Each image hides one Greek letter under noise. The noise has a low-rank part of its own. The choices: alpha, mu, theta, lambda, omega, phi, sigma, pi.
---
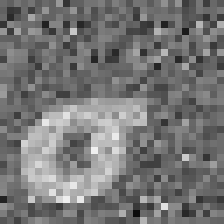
light sigma
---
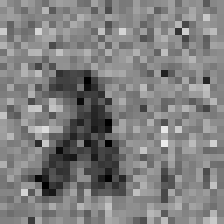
dark lambda
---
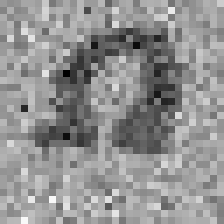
dark omega
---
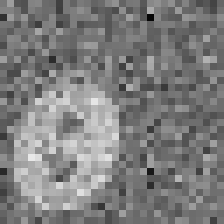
light theta
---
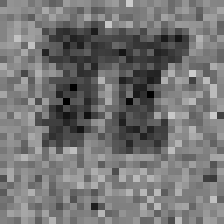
dark pi
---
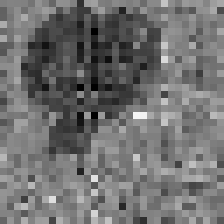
dark phi
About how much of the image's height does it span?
two thirds
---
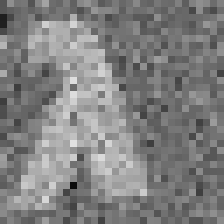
light lambda
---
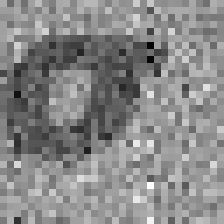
dark sigma
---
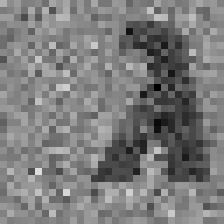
dark lambda
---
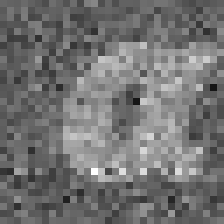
light alpha
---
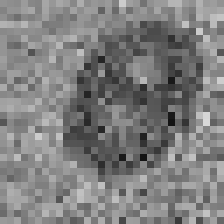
dark theta
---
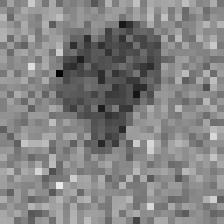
dark phi
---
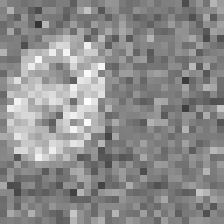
light theta
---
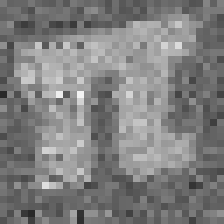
light pi
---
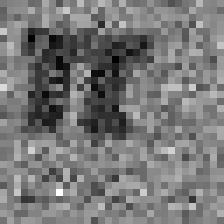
dark pi
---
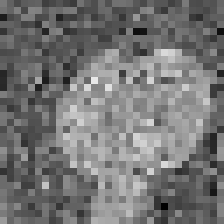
light phi
